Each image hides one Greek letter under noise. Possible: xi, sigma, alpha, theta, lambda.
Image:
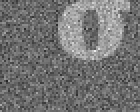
sigma
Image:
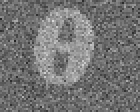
theta
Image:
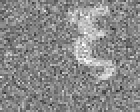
xi
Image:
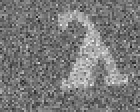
lambda
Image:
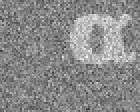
alpha
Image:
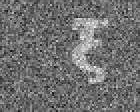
xi
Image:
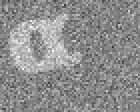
alpha
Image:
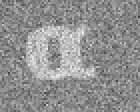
alpha
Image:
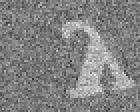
lambda
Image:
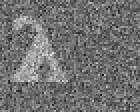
lambda
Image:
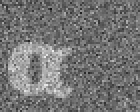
alpha
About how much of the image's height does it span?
half
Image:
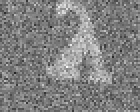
lambda
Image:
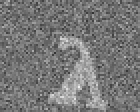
lambda
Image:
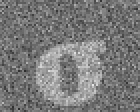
sigma
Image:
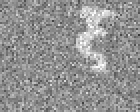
xi
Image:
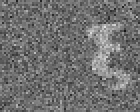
xi
